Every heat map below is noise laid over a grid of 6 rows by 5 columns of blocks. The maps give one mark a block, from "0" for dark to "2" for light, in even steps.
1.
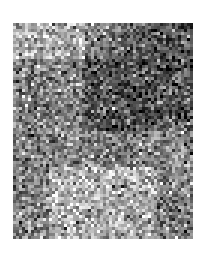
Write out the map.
2 2 1 0 0
1 1 0 0 0
1 1 0 0 0
1 1 1 1 1
1 2 2 2 1
1 2 2 2 1
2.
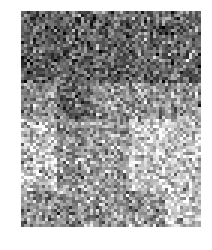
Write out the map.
0 0 0 0 0
0 0 0 0 0
1 0 1 1 1
2 1 1 2 2
2 1 1 2 2
1 1 1 1 2
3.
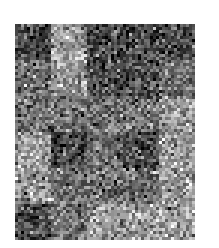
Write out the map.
0 2 0 0 0
1 2 0 0 1
1 1 1 1 2
2 0 1 0 2
2 1 1 1 2
0 1 2 2 2
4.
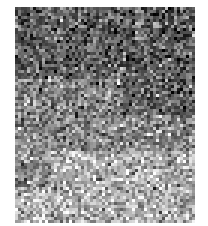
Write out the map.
0 0 0 0 0
0 0 0 0 0
1 1 1 0 0
1 1 1 1 1
1 2 2 2 2
2 2 2 2 2
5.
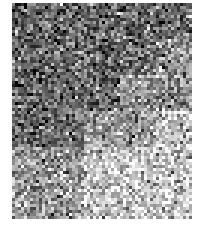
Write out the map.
0 0 0 0 0
0 0 0 0 1
0 0 0 1 1
0 0 1 1 2
1 1 2 2 2
1 1 2 2 2
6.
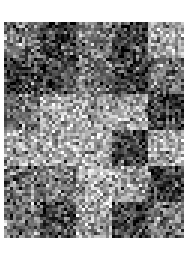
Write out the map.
1 0 1 0 2
0 0 1 0 1
1 2 2 2 0
2 2 2 0 2
1 1 2 2 0
1 0 2 0 1
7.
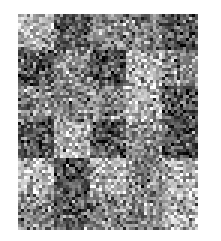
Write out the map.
2 0 1 1 0
0 1 0 2 1
1 1 1 2 0
0 2 0 1 0
2 0 2 1 2
1 0 1 1 2
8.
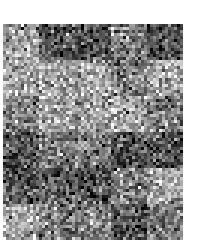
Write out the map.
2 0 0 1 0
2 2 2 1 2
1 2 2 2 1
0 1 1 0 0
0 0 0 1 2
2 1 1 0 1
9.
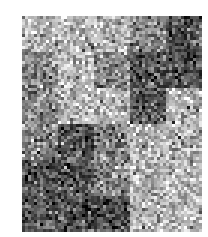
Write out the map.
2 2 2 1 0
1 2 1 0 0
1 2 2 0 2
1 0 1 2 2
0 0 1 2 2
0 0 0 2 2
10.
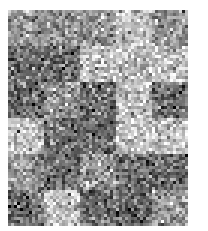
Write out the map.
1 1 1 2 1
0 0 2 2 2
0 1 0 2 0
2 0 0 2 2
1 0 1 0 0
0 2 0 0 1
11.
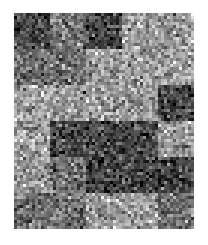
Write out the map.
0 1 0 2 2
1 1 2 2 2
2 2 2 2 0
2 0 0 0 2
2 1 0 0 0
1 1 2 2 1
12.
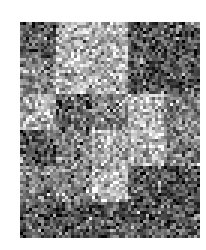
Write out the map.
0 2 2 0 0
1 2 2 0 0
2 0 1 2 1
0 1 2 2 1
1 1 2 0 0
0 0 0 0 0
